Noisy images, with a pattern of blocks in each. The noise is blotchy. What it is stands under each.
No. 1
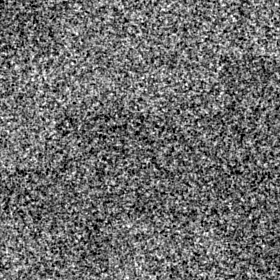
no symmetry
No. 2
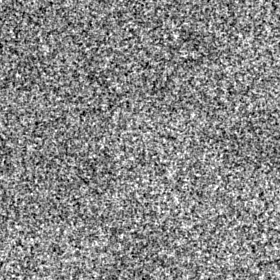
mirrored about the diagonal from the top left
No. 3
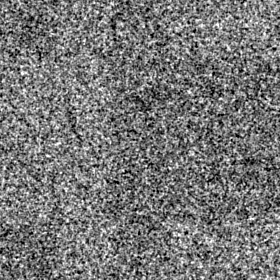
top and bottom mirror each other
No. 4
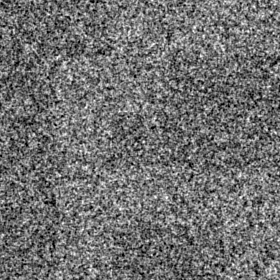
no symmetry
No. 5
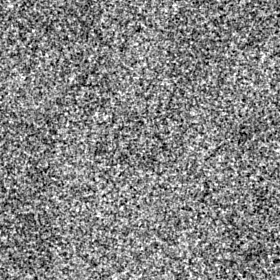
left and right mirror each other
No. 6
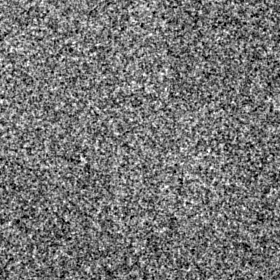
mirrored about the diagonal from the top left
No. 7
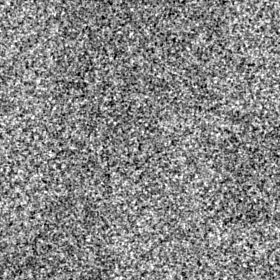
no symmetry
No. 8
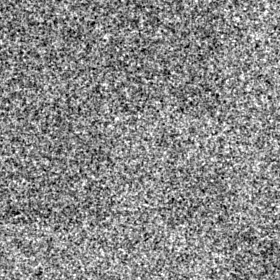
mirrored about the diagonal from the top left
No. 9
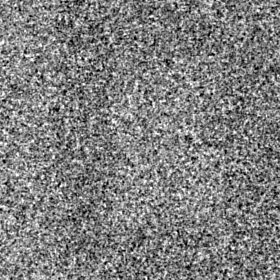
top and bottom mirror each other
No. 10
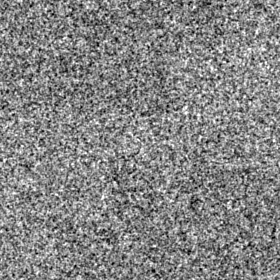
the same after a half turn
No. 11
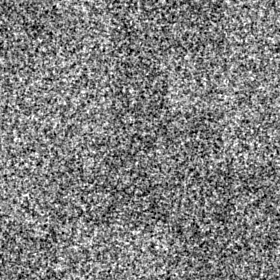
no symmetry
